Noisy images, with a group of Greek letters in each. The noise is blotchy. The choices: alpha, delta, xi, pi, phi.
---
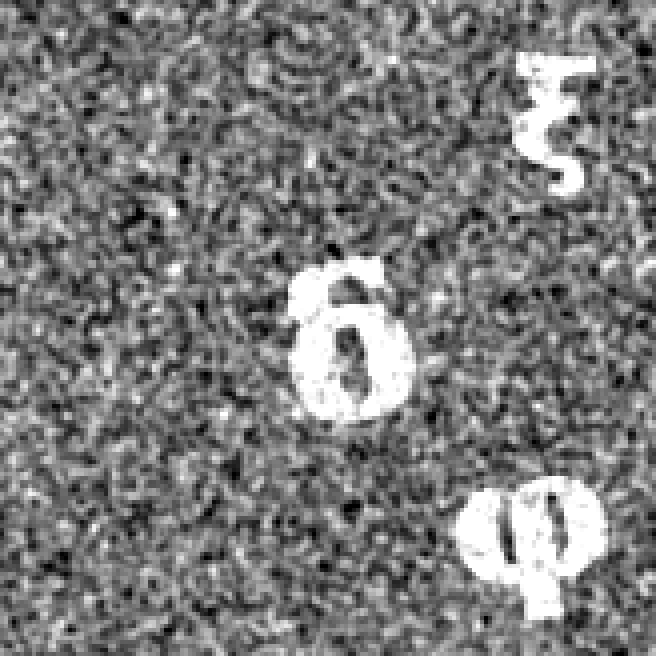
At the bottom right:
phi
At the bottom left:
nothing
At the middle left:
nothing
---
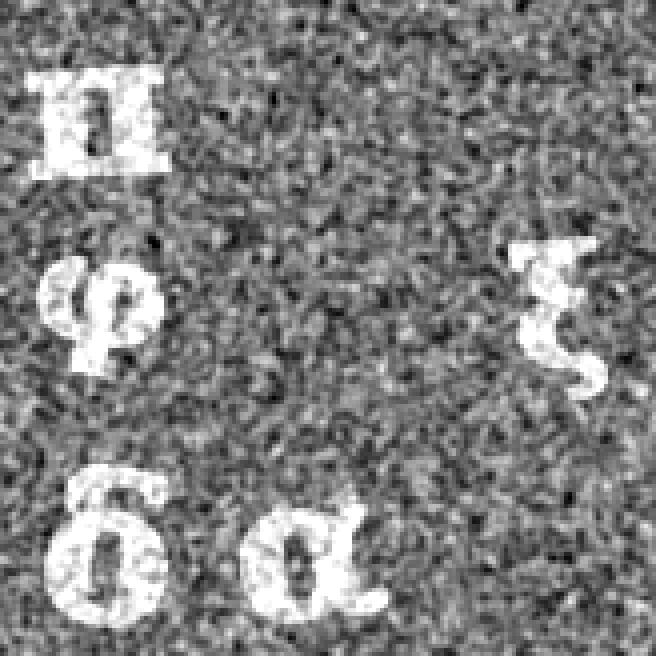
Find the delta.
bottom left
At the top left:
pi
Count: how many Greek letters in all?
5
